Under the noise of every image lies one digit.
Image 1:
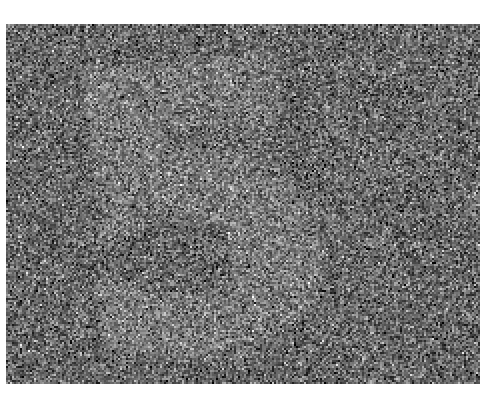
5
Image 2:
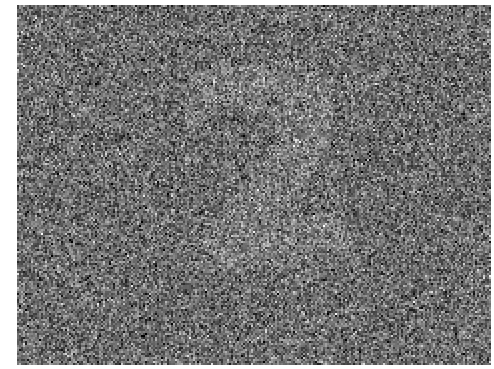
2
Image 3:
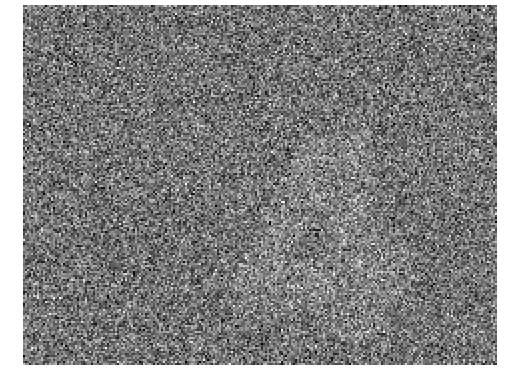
4
